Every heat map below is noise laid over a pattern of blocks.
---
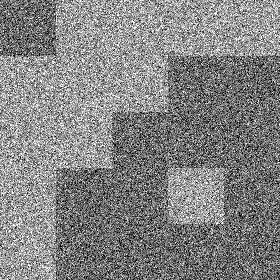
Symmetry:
mirrored about the diagonal from the top left
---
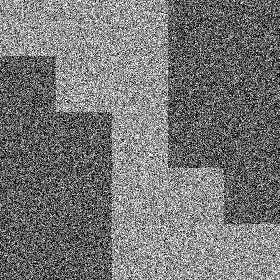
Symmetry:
the same after a half turn
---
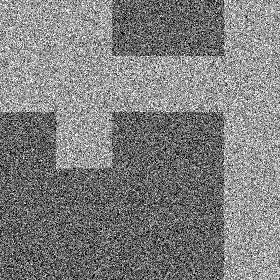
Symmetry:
no symmetry
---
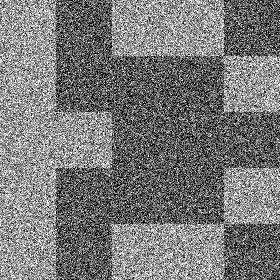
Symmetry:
top and bottom mirror each other
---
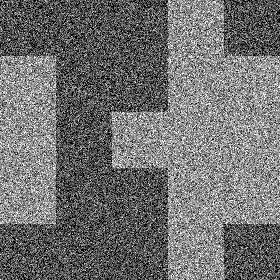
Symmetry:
top and bottom mirror each other
